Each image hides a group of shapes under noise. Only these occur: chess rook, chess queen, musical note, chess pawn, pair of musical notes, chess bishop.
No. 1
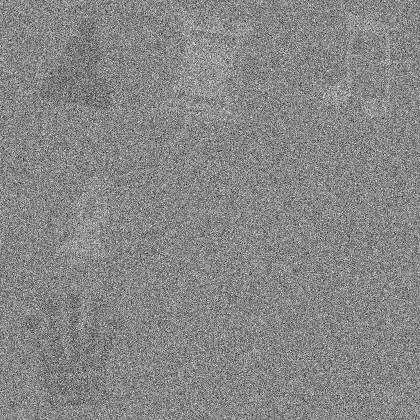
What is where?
top left: dark chess pawn; top middle: light chess rook; top right: light pair of musical notes; middle left: light chess bishop; bottom left: dark chess queen
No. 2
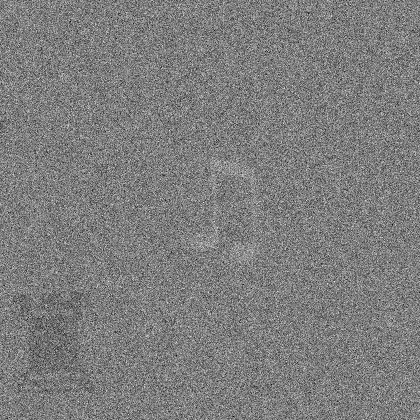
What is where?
centre: light pair of musical notes; bottom left: dark chess rook
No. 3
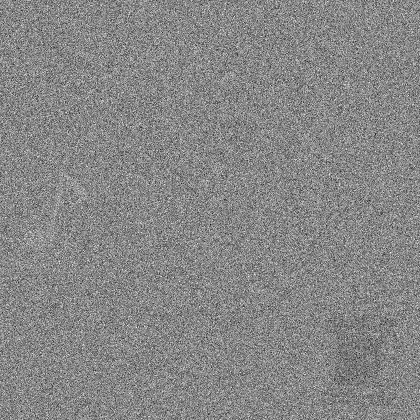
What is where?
middle left: light musical note; bottom right: dark chess rook
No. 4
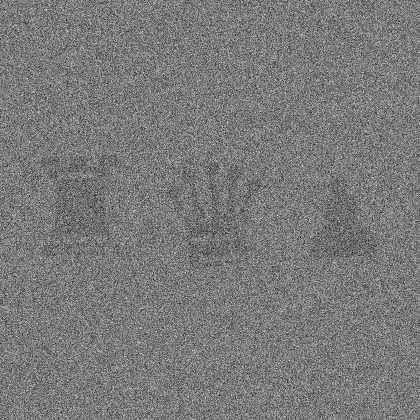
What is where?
middle left: dark chess rook; centre: dark chess queen; middle right: dark chess pawn
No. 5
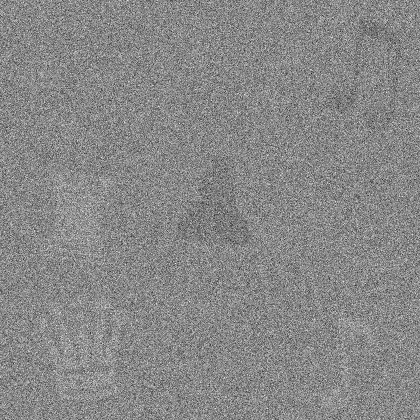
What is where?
top right: dark pair of musical notes; middle left: light chess rook; centre: dark chess pawn; bottom left: light chess queen; bottom right: light musical note
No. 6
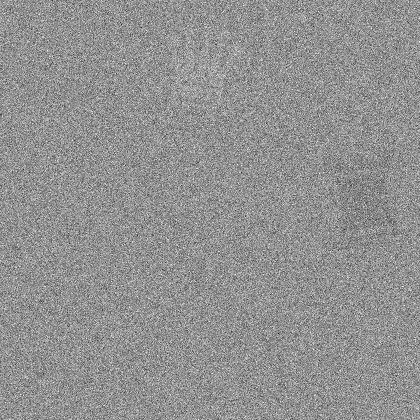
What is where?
top middle: light chess queen; middle right: dark chess rook
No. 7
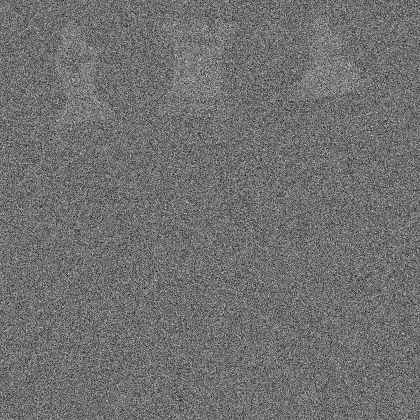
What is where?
top left: light chess bishop; top middle: light chess rook; top right: light chess pawn
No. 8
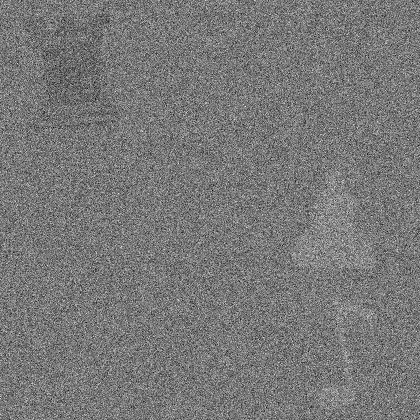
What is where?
top left: dark chess rook; middle right: light chess pawn; bottom right: light musical note
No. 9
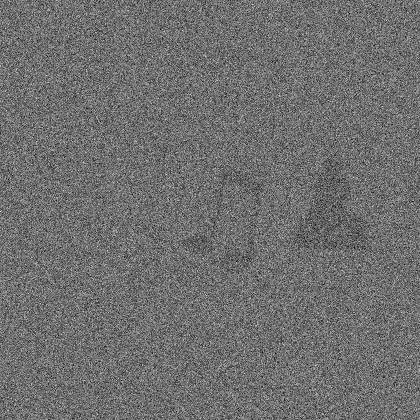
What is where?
centre: dark pair of musical notes; middle right: dark chess pawn
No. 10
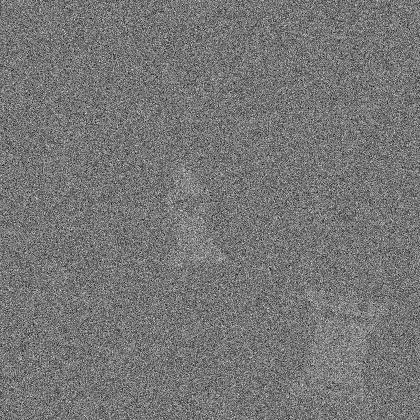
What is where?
centre: light chess bishop; bottom right: light chess rook
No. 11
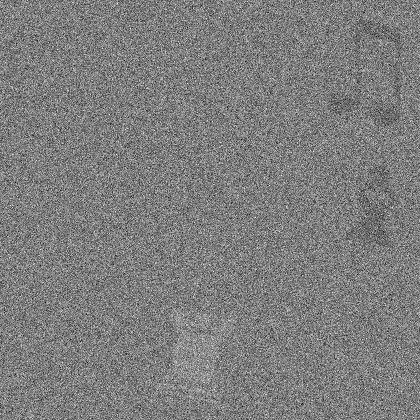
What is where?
top right: dark pair of musical notes; middle right: dark chess bishop; bottom middle: light chess rook
